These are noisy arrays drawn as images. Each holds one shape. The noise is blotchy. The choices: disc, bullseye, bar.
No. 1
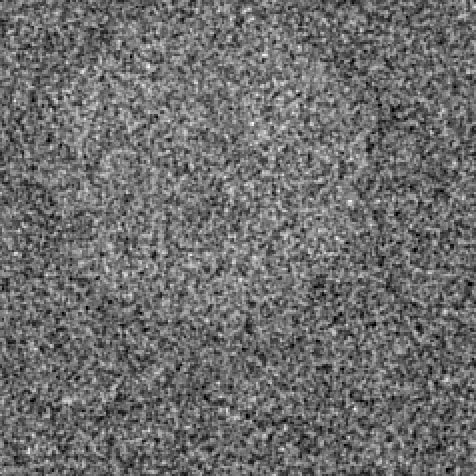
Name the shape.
disc
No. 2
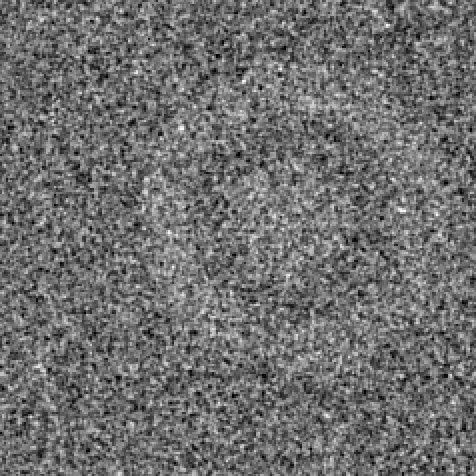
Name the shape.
bullseye
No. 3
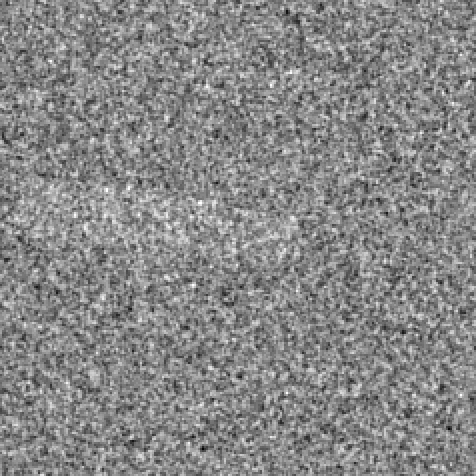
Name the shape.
bar
